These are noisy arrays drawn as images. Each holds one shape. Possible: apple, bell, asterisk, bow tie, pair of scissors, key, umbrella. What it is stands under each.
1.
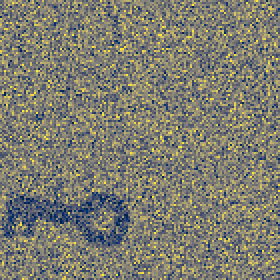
key
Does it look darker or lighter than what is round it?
darker
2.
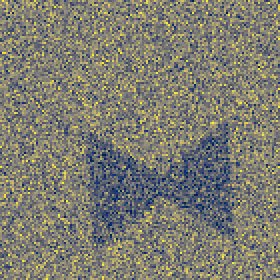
bow tie
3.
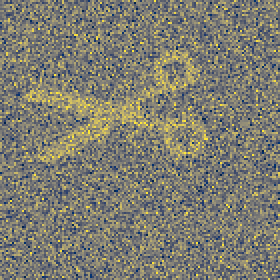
pair of scissors
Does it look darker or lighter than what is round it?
lighter
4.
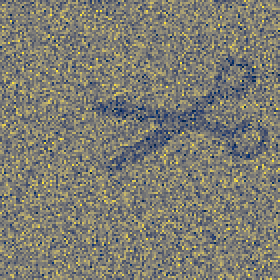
pair of scissors
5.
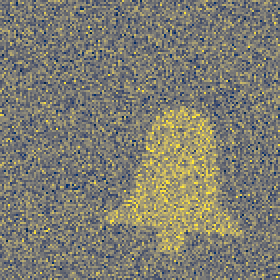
bell
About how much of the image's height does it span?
half
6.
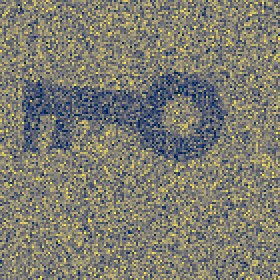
key
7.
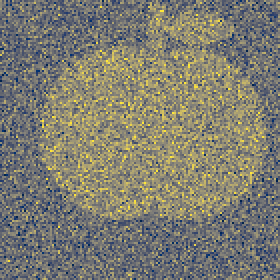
apple
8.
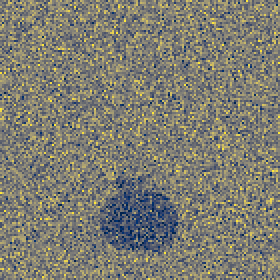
apple
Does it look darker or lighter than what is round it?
darker
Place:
bottom middle
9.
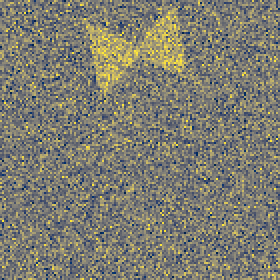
bow tie
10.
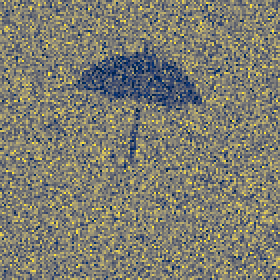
umbrella
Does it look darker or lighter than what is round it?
darker
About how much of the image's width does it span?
half
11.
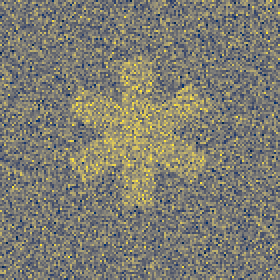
asterisk
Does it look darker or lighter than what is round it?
lighter
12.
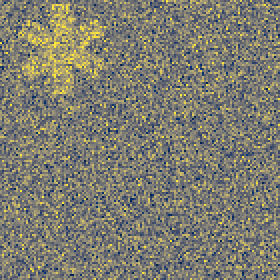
asterisk
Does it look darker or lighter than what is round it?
lighter
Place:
top left
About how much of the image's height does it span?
a third
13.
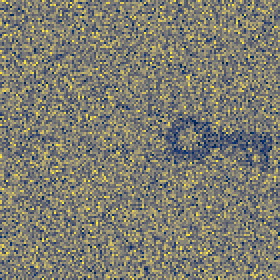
key
